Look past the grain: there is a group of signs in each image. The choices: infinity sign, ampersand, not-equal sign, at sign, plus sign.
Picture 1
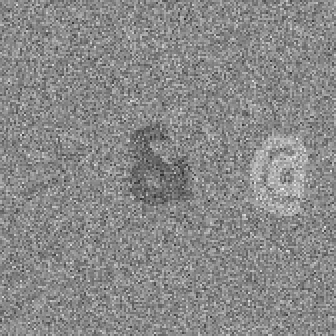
centre: dark ampersand; middle right: light at sign
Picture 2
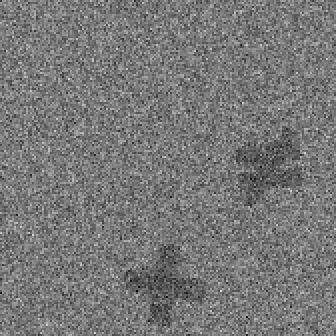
middle right: dark not-equal sign; bottom middle: dark plus sign
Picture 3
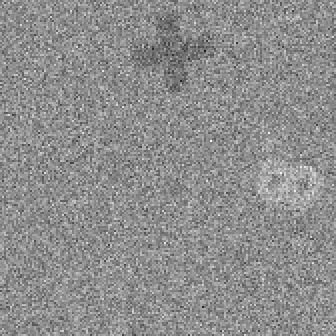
top middle: dark plus sign; middle right: light infinity sign
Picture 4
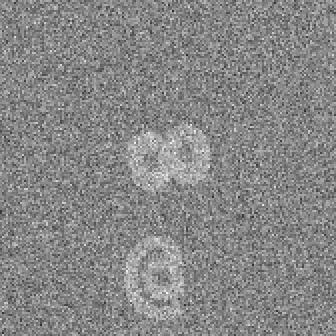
centre: light infinity sign; bottom middle: light at sign
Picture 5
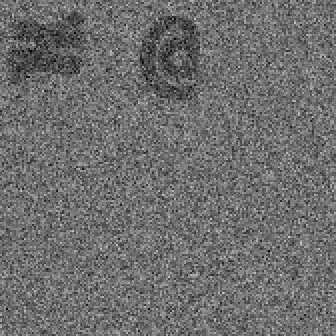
top left: dark not-equal sign; top middle: dark at sign
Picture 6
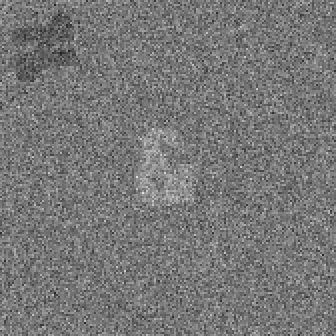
top left: dark not-equal sign; centre: light ampersand
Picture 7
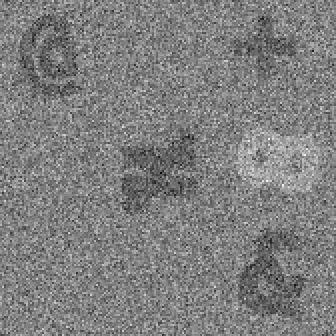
top left: dark at sign; top right: dark plus sign; centre: dark not-equal sign; middle right: light infinity sign; bottom right: dark ampersand
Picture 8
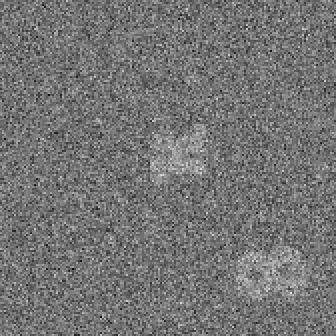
centre: light not-equal sign; bottom right: light infinity sign
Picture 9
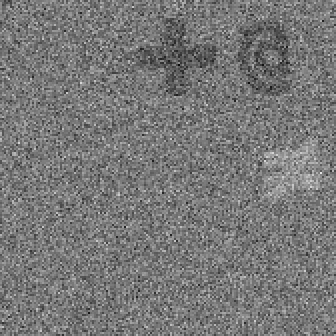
top middle: dark plus sign; top right: dark at sign; middle right: light not-equal sign
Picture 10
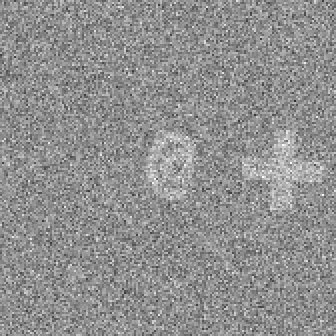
centre: light at sign; middle right: light plus sign
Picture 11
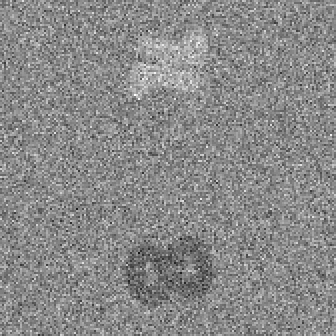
top middle: light not-equal sign; bottom middle: dark infinity sign
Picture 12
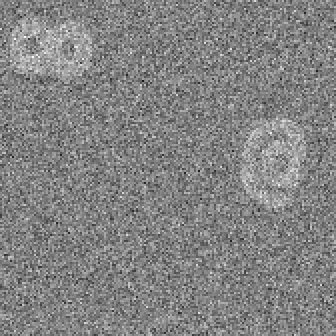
top left: light infinity sign; middle right: light at sign
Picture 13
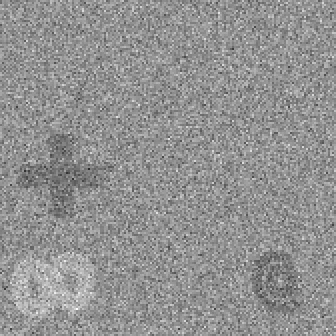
middle left: dark plus sign; bottom left: light infinity sign; bottom right: dark at sign
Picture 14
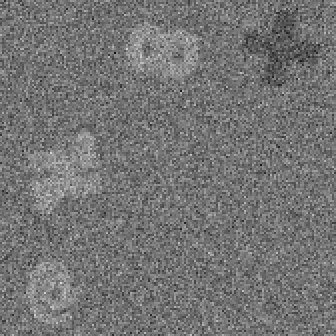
top middle: light infinity sign; top right: dark plus sign; middle left: light not-equal sign; bottom left: light at sign
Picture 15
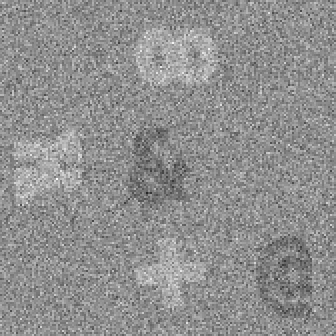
top middle: light infinity sign; middle left: light not-equal sign; centre: dark ampersand; bottom middle: light plus sign; bottom right: dark at sign
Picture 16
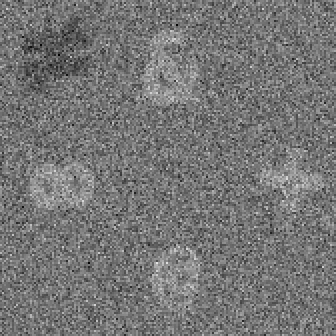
top left: dark not-equal sign; top middle: light ampersand; middle left: light infinity sign; middle right: light plus sign; bottom middle: light at sign
